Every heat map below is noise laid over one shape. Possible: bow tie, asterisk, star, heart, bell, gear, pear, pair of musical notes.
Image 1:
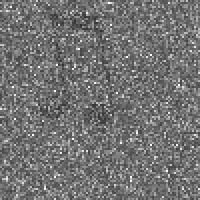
pair of musical notes
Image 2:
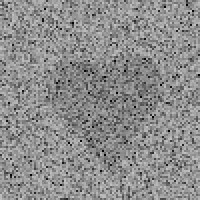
heart
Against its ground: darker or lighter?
darker
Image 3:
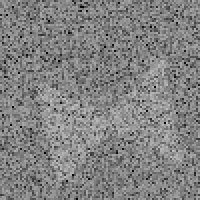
bow tie
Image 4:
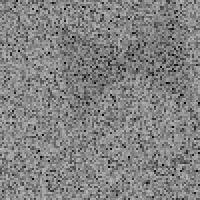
bow tie
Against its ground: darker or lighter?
darker
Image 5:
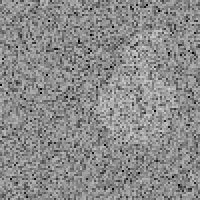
pear
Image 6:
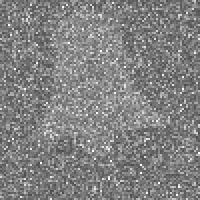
bell
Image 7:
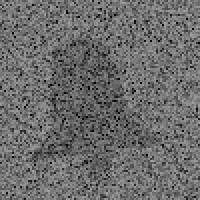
bell
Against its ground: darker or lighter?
darker
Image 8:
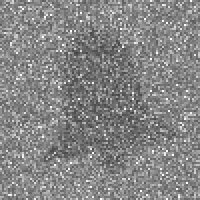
bell
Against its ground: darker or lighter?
darker
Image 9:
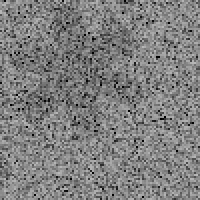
asterisk
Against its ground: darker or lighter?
darker
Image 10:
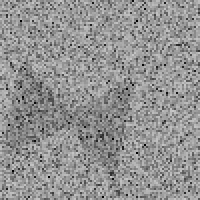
bow tie
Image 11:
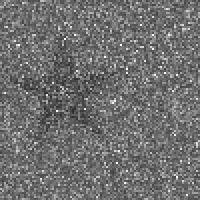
star
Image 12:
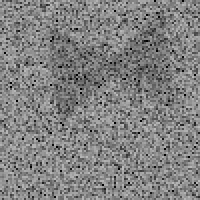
bow tie
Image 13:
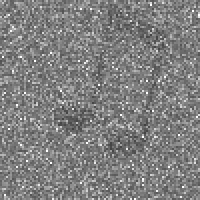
pair of musical notes
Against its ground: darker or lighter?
darker
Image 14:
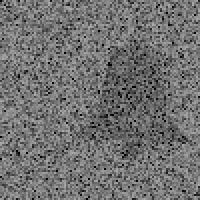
bell
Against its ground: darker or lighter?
darker
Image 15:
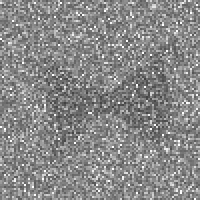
bow tie
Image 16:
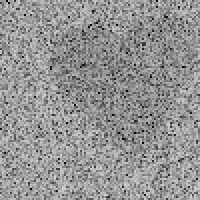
heart
